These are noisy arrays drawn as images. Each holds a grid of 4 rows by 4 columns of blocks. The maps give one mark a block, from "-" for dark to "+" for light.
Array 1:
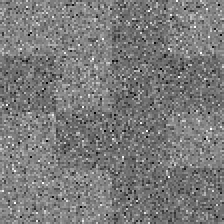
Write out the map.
+ + - +
- + - -
+ - - +
+ + - -
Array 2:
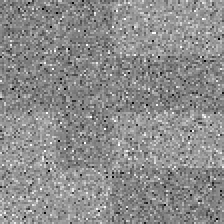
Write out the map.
- - + +
- - - -
+ - + +
+ + - -
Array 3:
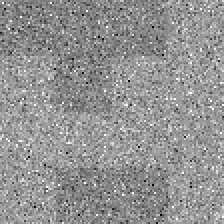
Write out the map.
- - - +
+ - + +
+ + + +
+ - - +
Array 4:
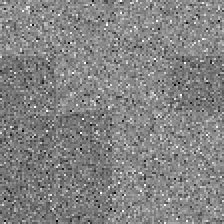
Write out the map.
+ + + +
- + + -
- - + +
- - + +
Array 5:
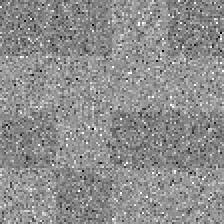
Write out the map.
- - + -
+ + + +
- + - -
+ - + +
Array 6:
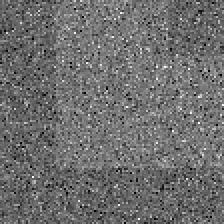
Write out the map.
- + + -
- + + +
- + + +
- - - -
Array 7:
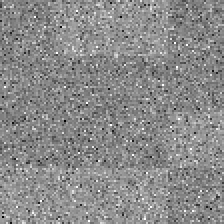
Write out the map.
- + + -
- - - -
- - - +
+ + + -
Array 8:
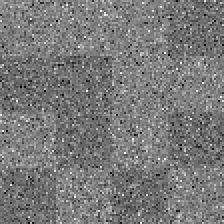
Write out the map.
+ + + -
- - + +
+ - + -
- + - +
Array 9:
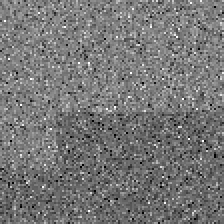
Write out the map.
+ + + +
+ + + +
+ - - -
- - - -
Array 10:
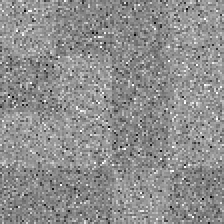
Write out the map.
+ - - +
- + - +
+ + - +
- - + -
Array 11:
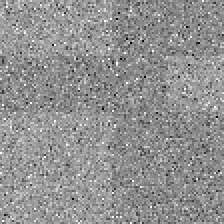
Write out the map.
+ + - -
- - - +
+ + - -
+ + - -
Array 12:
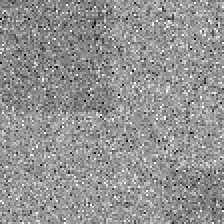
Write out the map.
- - + +
- - + +
+ + + +
+ + + -
